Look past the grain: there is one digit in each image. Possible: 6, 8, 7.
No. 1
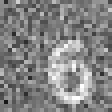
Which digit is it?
6
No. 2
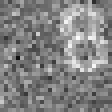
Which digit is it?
8
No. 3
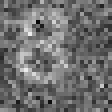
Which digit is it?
8
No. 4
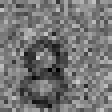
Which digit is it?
8
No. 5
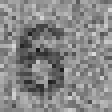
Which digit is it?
6
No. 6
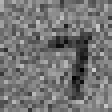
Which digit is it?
7
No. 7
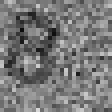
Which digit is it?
8
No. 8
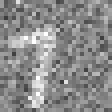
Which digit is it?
7
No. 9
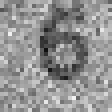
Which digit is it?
6
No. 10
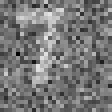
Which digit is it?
7
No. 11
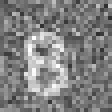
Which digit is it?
8
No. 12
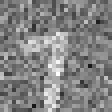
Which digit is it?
7
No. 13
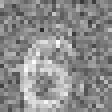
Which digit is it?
6
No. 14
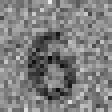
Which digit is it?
6
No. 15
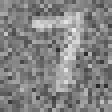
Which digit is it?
7
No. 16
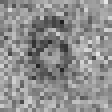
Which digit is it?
6
